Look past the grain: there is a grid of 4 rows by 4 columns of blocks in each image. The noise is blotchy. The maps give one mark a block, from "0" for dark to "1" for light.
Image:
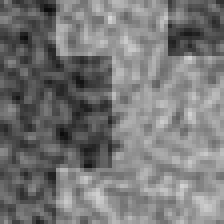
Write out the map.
0 1 1 0
0 0 1 1
0 0 1 1
0 1 1 1
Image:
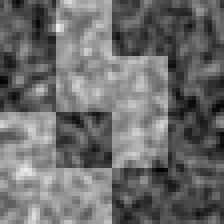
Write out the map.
0 1 0 0
0 1 1 0
1 0 1 0
1 1 0 0
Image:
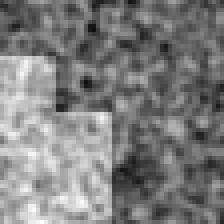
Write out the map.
0 0 0 0
1 0 0 0
1 1 0 0
1 1 0 0
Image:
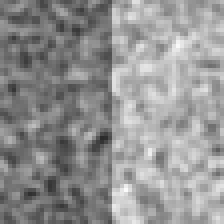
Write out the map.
0 0 1 1
0 0 1 1
0 0 1 1
0 0 1 1
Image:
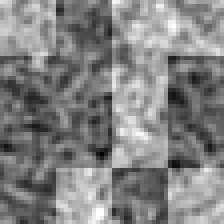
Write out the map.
1 0 1 1
0 0 1 0
0 0 1 0
0 1 0 1
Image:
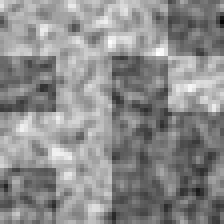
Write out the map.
1 1 1 0
0 1 0 1
1 1 0 0
0 1 0 0
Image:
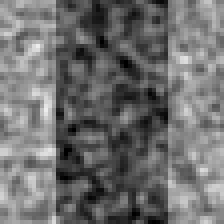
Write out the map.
1 0 0 1
1 0 0 1
1 0 0 1
1 0 0 1
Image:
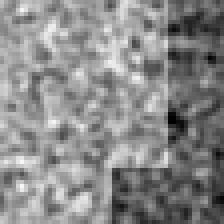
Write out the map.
1 1 1 0
1 1 1 0
1 1 1 0
1 1 0 0
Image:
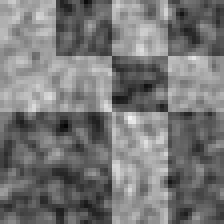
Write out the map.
1 0 1 0
1 1 0 1
0 0 1 0
0 0 1 0
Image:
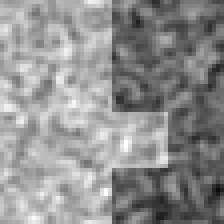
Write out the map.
1 1 0 0
1 1 0 0
1 1 1 0
1 1 0 0
